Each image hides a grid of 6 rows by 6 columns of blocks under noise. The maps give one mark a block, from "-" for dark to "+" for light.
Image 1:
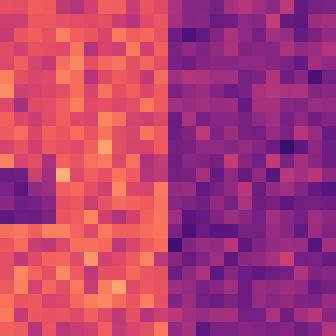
+ + + - - -
+ + + - - -
+ + + - - -
- + + - - -
+ + + - - -
+ + + - - -
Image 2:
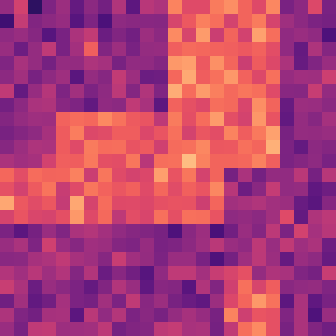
- - - + + -
- - - + + -
- + + + + -
+ + + + - -
- - - - - -
- - - - + -
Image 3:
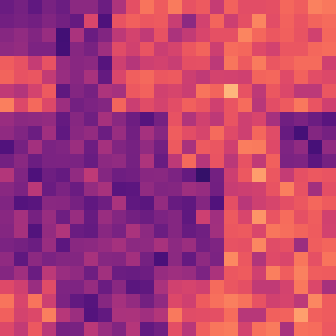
- - + + + +
+ - + + + +
- - - + + -
- - - - + +
- - - - + +
+ - - + + +
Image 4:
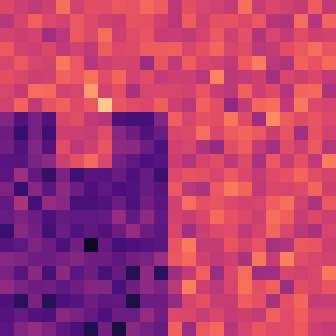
+ + + + + +
+ + + + + +
- + - + + +
- - - + + +
- - - + + +
- - - + + +
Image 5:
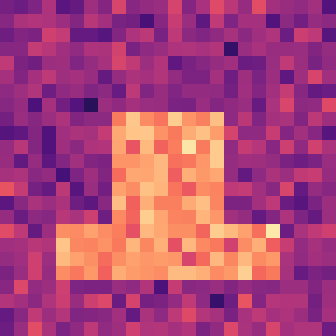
- - - - - -
- - - - - -
- - + + - -
- - + + - -
- + + + + -
- - - - - -
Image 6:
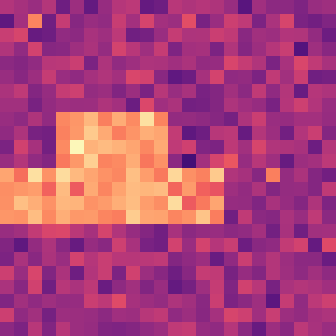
- - - - - -
- - - - - -
- + + - - -
+ + + + - -
- - - - - -
- - - - - -
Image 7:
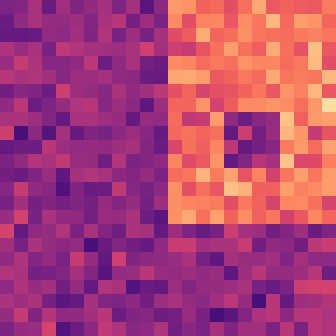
- - - + + +
- - - + + +
- - - + - +
- - - + + +
- - - - - -
- - - - - -
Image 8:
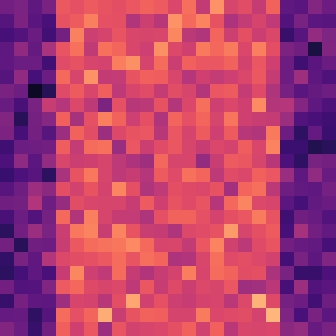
- + + + + -
- + + + + -
- + + + + -
- + + + + -
- + + + + -
- + + + + -
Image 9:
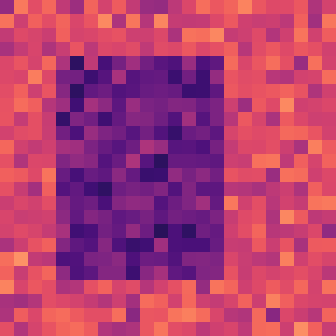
+ + + + + +
+ - - - + +
+ - - - + +
+ - - - + +
+ - - - + +
+ + + + + +
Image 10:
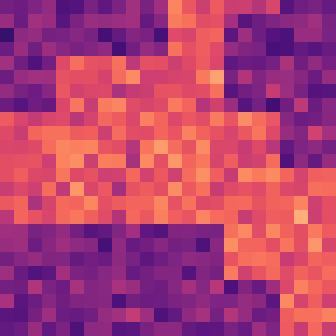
- - - + - -
- + + + - -
+ + + + + -
+ + + + + +
- - - - + +
- - - - - +
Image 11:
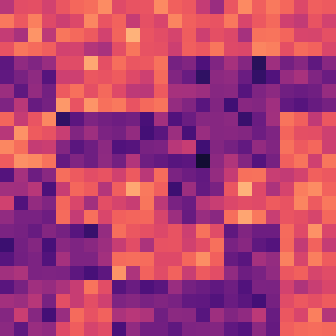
+ + + + + +
- + + - - -
+ - - - - +
- + + - + +
- - + + - +
- + - - - +
